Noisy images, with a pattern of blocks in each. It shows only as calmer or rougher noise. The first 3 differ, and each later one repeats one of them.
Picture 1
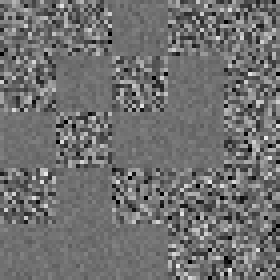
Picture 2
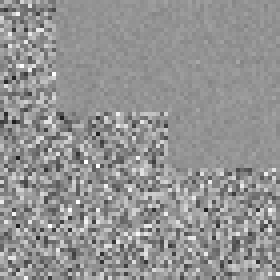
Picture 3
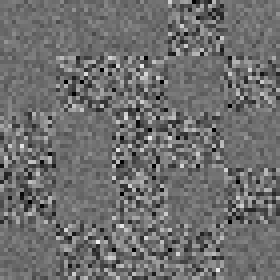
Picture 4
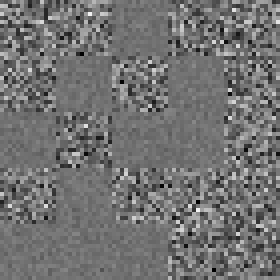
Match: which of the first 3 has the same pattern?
1
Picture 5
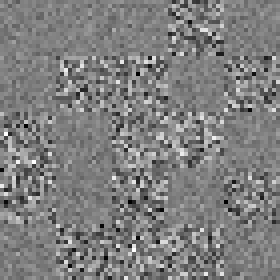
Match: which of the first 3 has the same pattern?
3
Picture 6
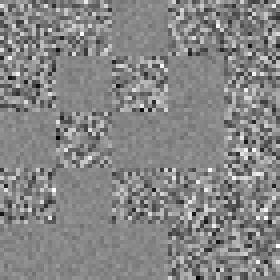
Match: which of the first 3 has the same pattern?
1
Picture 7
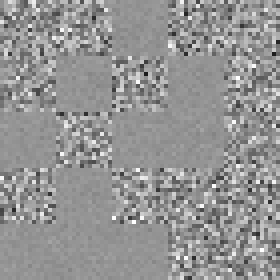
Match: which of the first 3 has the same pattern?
1
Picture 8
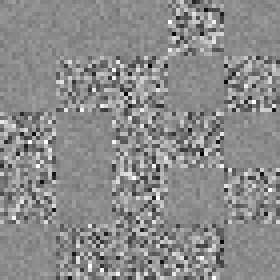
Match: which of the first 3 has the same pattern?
3
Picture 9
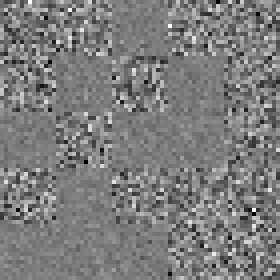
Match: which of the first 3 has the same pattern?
1
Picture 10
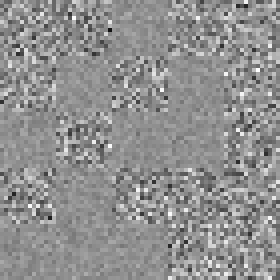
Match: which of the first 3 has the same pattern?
1
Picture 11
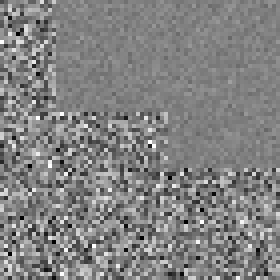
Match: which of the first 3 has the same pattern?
2
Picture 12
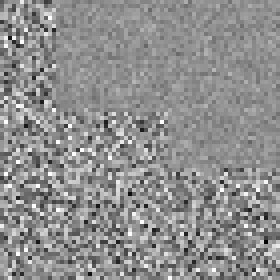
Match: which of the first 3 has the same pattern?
2
